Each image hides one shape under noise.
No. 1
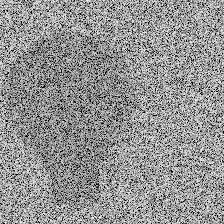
light bulb
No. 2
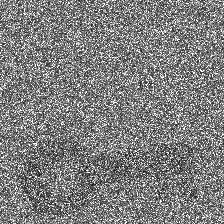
key
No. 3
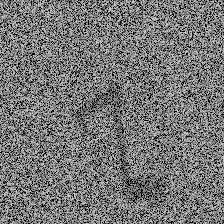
musical note
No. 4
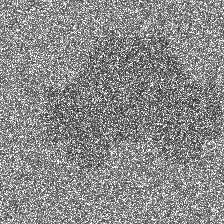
car
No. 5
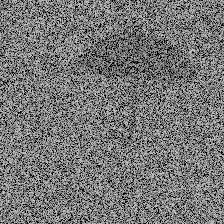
umbrella
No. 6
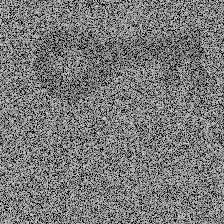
key
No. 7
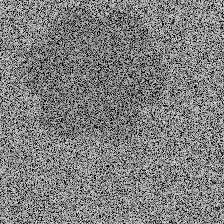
flower
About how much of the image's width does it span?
two thirds
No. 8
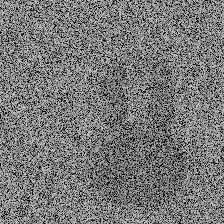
rabbit's head
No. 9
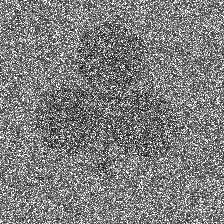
club
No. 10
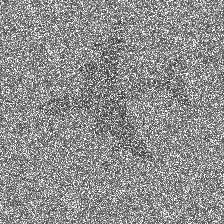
airplane
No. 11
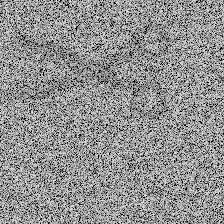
pair of scissors
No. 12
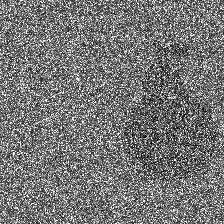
pear
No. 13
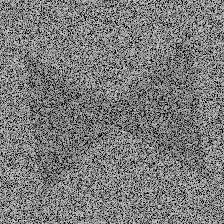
bow tie
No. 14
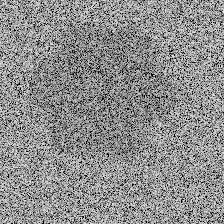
flower
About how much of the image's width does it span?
two thirds
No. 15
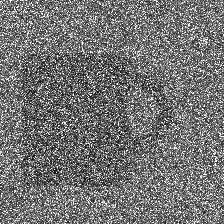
cup
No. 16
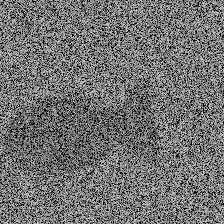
fish
